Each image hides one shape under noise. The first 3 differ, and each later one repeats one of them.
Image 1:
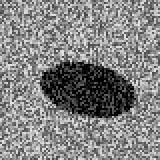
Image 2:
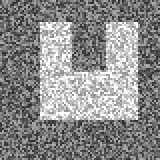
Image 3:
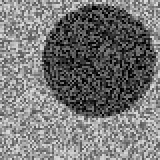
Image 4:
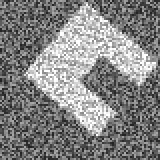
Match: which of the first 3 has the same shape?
2
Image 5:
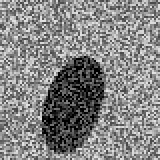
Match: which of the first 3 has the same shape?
1
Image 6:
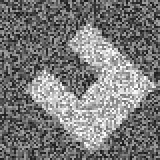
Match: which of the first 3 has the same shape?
2
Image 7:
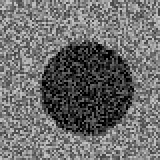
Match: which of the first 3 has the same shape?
3
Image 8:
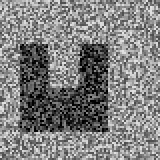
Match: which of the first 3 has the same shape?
2
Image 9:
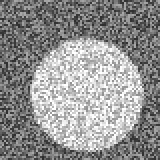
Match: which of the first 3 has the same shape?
3
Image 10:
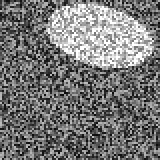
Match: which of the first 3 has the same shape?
1
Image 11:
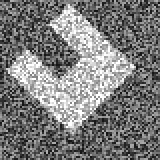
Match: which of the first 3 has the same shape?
2
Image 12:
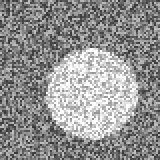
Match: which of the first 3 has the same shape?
3
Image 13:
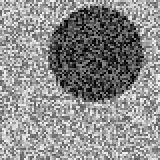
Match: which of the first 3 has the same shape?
3
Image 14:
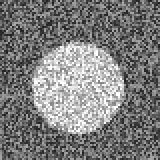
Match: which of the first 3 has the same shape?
3
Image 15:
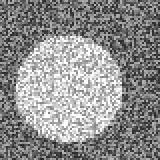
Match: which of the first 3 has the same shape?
3
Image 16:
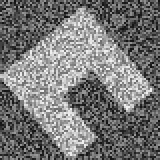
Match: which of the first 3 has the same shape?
2
